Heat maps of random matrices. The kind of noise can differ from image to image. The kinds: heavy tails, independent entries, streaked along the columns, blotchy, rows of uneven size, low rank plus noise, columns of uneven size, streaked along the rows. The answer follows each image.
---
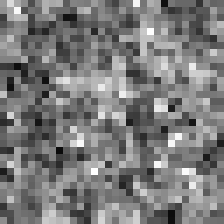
blotchy
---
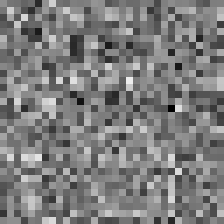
low rank plus noise
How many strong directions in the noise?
two
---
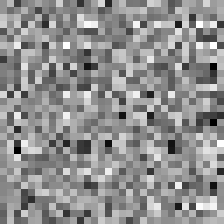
low rank plus noise
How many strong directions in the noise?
two
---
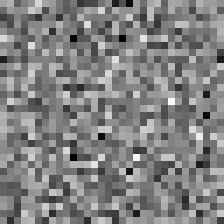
independent entries
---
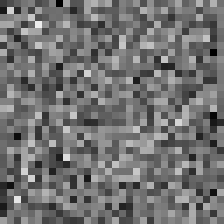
independent entries
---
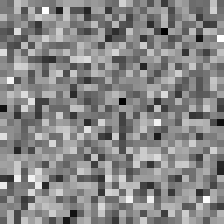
independent entries
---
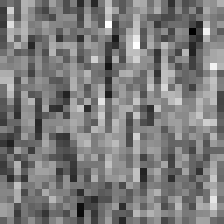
streaked along the columns
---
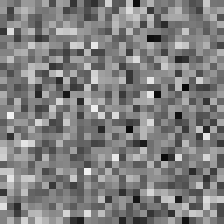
independent entries
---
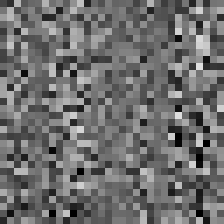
columns of uneven size
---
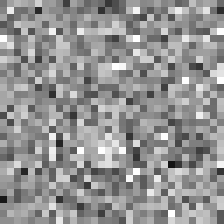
low rank plus noise
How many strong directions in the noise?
one
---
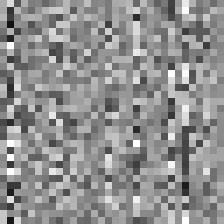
columns of uneven size
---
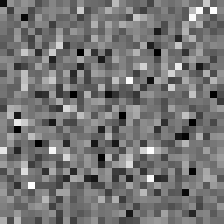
heavy tails
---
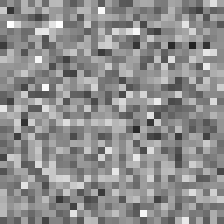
independent entries
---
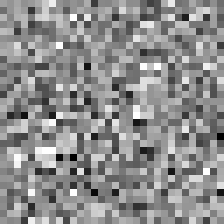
low rank plus noise
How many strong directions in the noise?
two
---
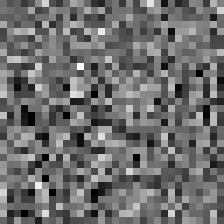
low rank plus noise
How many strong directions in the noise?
one
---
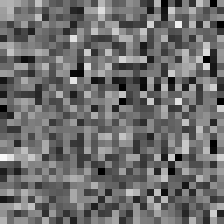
low rank plus noise
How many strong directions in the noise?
three or four
